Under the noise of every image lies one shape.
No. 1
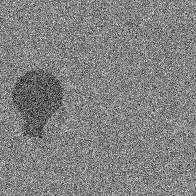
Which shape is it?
light bulb
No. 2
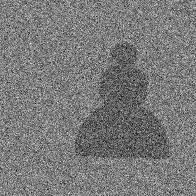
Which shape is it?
chess pawn
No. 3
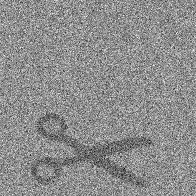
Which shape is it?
pair of scissors
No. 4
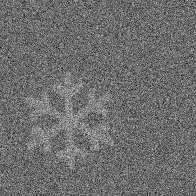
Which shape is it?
snowflake
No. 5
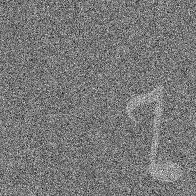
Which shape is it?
musical note
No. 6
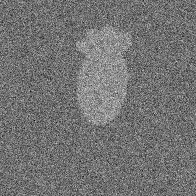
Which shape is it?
footprint
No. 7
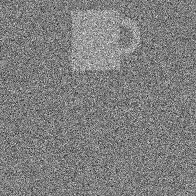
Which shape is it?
cup
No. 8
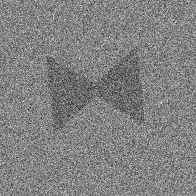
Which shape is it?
bow tie
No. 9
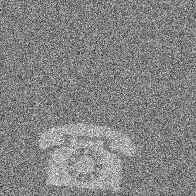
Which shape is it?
telephone
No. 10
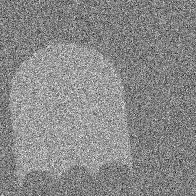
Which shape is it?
ghost
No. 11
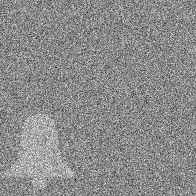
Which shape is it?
bell
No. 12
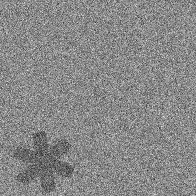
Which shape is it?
asterisk
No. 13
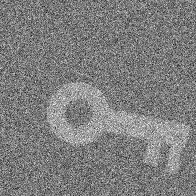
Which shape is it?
key
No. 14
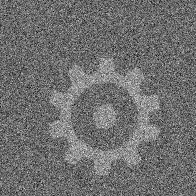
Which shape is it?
gear
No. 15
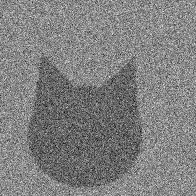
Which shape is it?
cat's head
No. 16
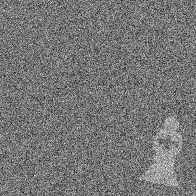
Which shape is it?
chess bishop
